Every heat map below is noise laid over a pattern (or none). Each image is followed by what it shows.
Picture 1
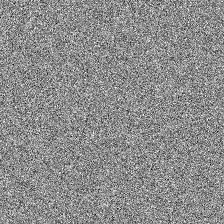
only noise
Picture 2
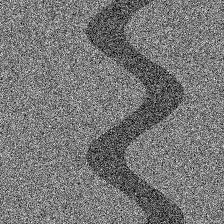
a wavy band
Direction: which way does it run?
top to bottom
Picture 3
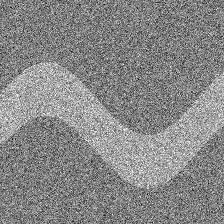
a wavy band
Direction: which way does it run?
left to right
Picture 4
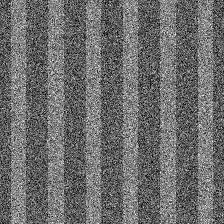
vertical stripes
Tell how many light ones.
6
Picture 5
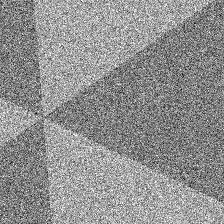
spokes from one point
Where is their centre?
middle left
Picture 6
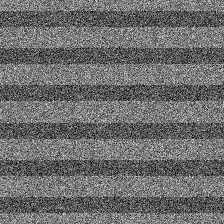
horizontal stripes
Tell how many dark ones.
6
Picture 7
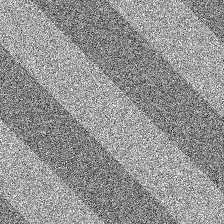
diagonal stripes
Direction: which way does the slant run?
top left to bottom right
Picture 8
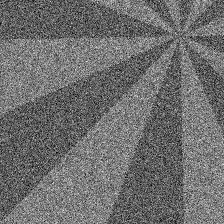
spokes from one point
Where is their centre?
top right
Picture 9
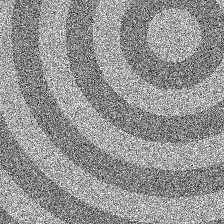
rings round one point
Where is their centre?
top right
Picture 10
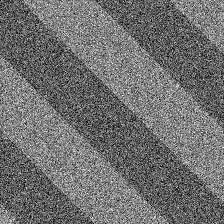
diagonal stripes
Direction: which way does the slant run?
top left to bottom right
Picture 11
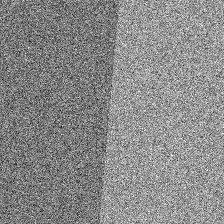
a sharp edge
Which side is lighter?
right
